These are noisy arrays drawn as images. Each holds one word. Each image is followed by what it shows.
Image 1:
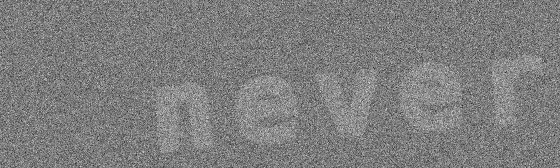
never
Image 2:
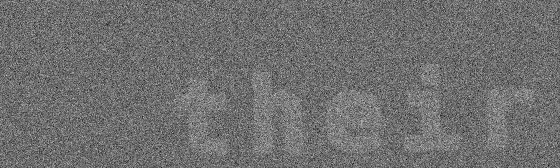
their
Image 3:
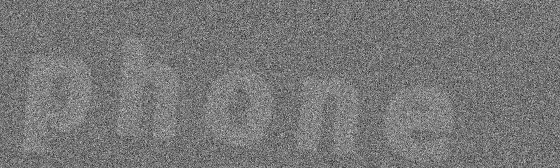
phone
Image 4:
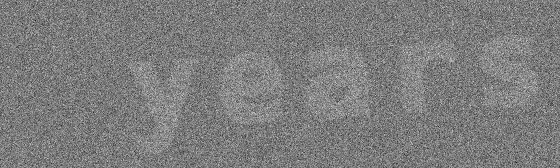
years
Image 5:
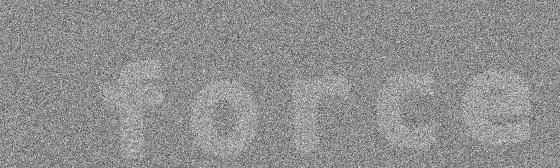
force
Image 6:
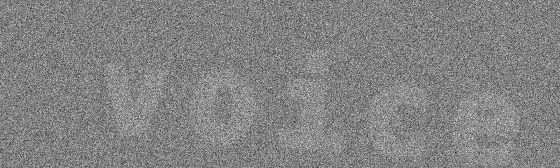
voice
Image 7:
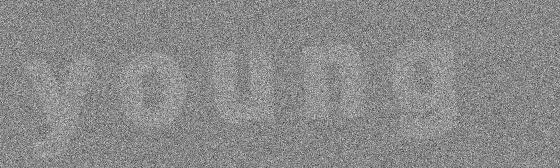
young
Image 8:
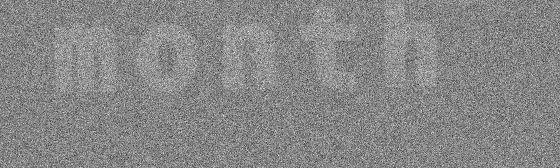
month
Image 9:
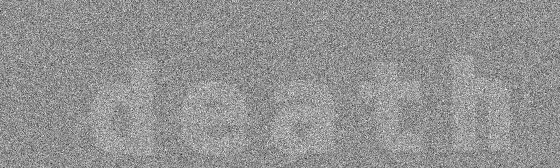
death
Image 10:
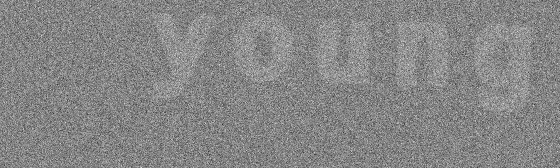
young
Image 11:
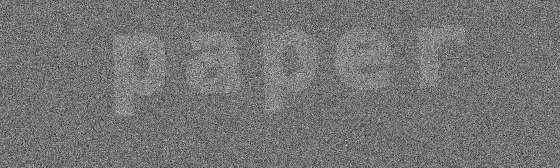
paper
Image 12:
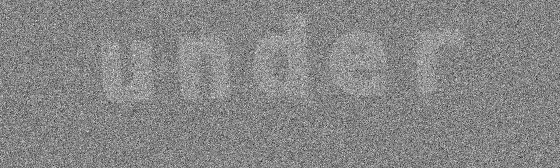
under
